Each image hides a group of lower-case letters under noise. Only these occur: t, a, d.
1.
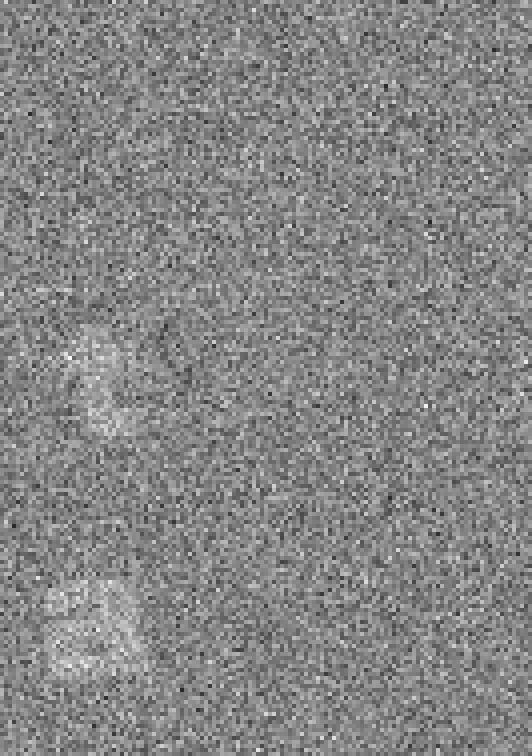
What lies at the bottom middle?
nothing
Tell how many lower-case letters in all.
2
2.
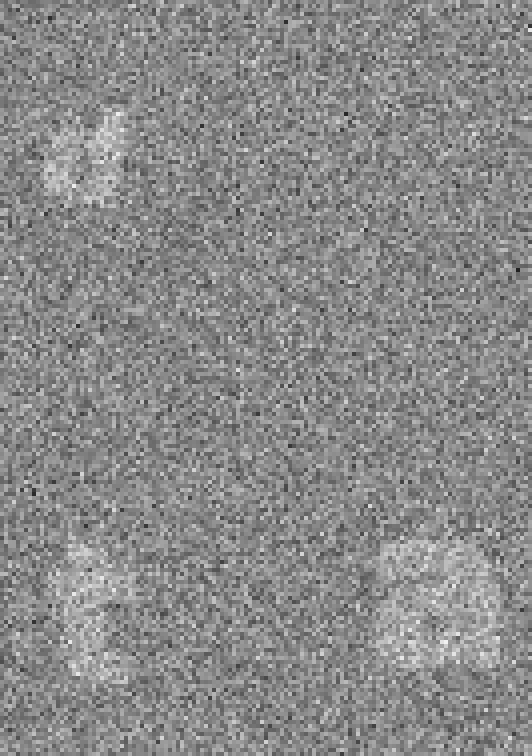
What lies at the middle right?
nothing
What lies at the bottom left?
t
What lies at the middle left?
nothing
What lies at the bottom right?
a
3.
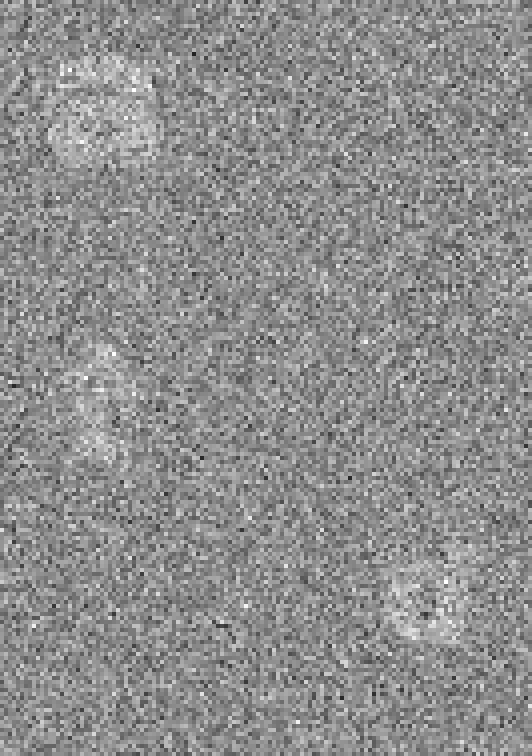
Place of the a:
top left
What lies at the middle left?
t
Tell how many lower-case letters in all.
3
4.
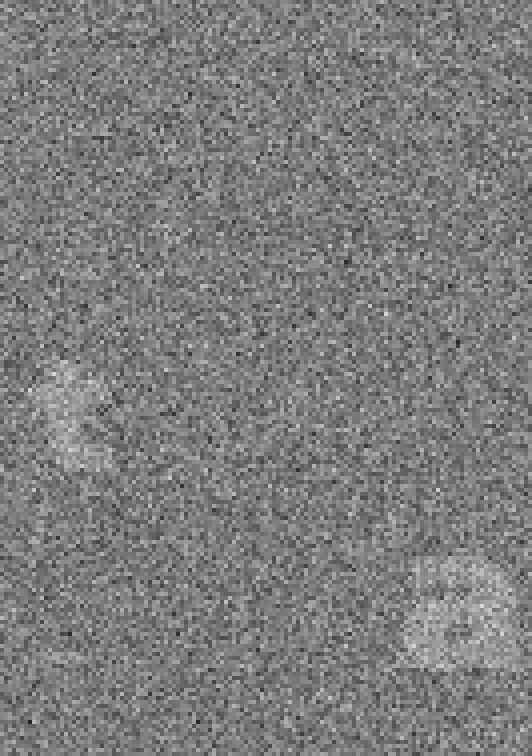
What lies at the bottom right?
a
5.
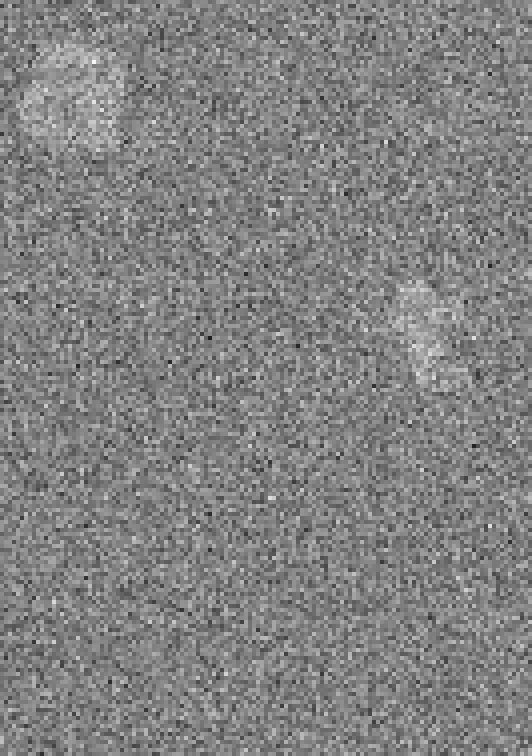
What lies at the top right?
nothing
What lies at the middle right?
t
